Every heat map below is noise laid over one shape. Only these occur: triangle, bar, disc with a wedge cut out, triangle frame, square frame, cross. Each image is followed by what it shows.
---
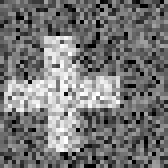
cross
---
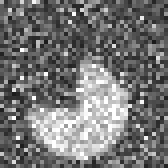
disc with a wedge cut out
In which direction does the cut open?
up and left
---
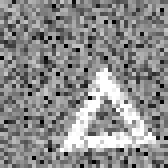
triangle frame
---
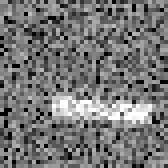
bar
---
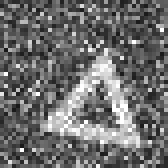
triangle frame
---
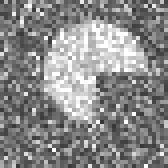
disc with a wedge cut out
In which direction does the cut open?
down and right
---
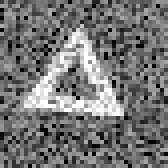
triangle frame
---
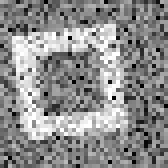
square frame
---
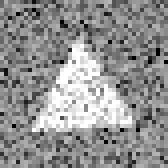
triangle
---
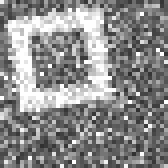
square frame
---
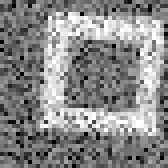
square frame
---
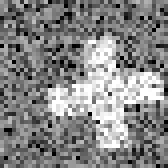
cross
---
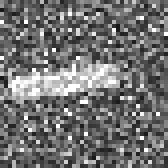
bar
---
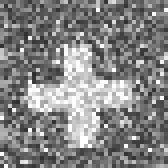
cross
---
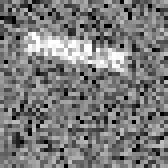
bar
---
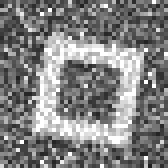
square frame
